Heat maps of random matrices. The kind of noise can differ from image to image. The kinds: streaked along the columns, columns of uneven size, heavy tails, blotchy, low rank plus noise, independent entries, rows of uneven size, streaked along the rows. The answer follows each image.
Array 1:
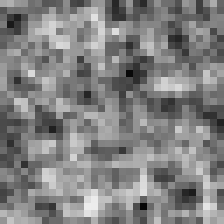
blotchy
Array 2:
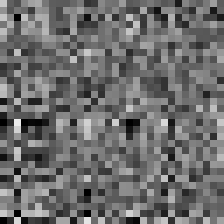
low rank plus noise
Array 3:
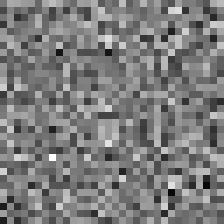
low rank plus noise
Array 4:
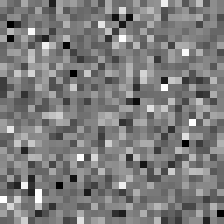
heavy tails
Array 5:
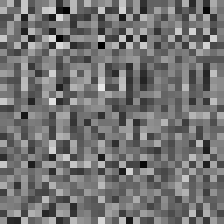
low rank plus noise
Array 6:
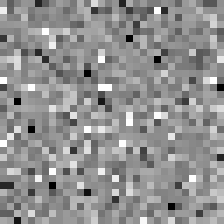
heavy tails
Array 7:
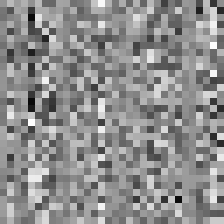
columns of uneven size
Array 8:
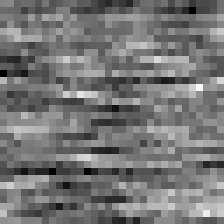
streaked along the rows
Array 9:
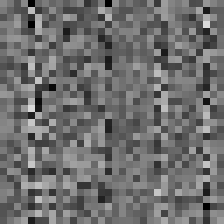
columns of uneven size
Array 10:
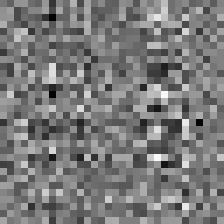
low rank plus noise
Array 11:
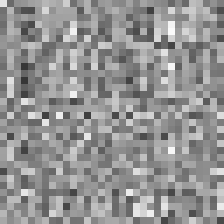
low rank plus noise
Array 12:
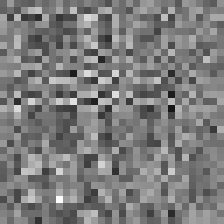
low rank plus noise
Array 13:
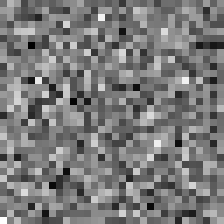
independent entries
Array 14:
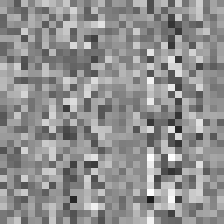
columns of uneven size
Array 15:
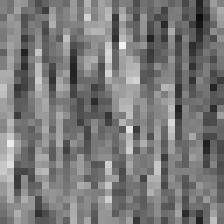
streaked along the columns
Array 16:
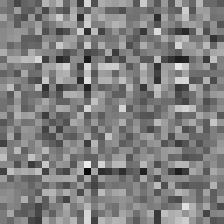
low rank plus noise
